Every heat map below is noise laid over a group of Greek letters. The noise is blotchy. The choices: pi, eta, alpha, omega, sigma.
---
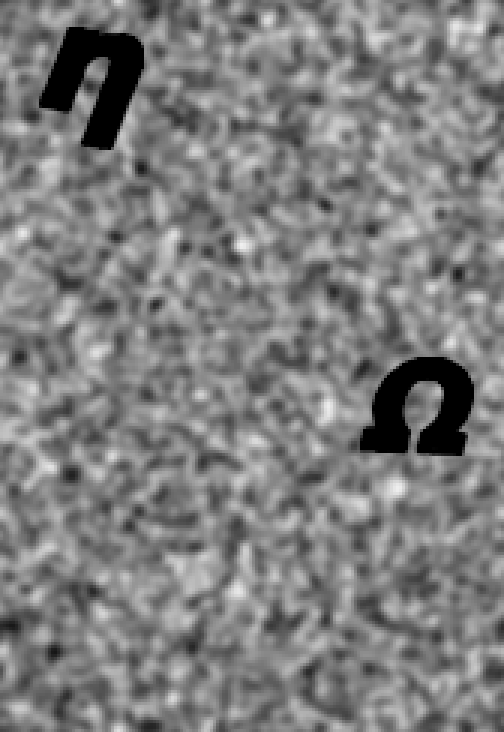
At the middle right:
omega
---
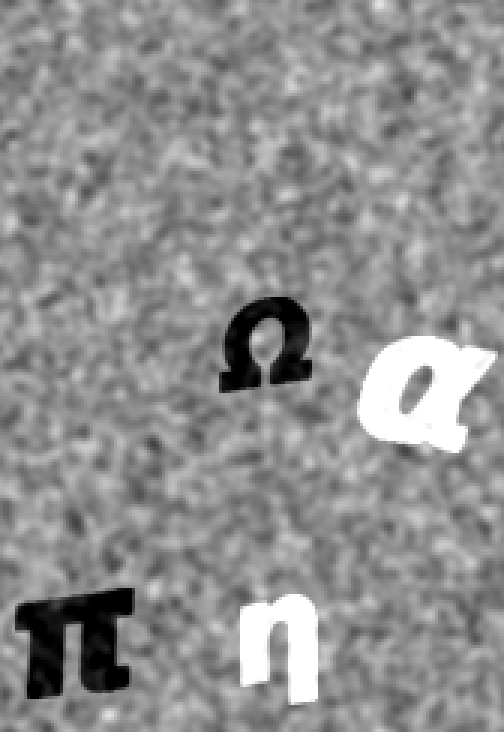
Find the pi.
bottom left
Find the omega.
centre
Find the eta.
bottom middle
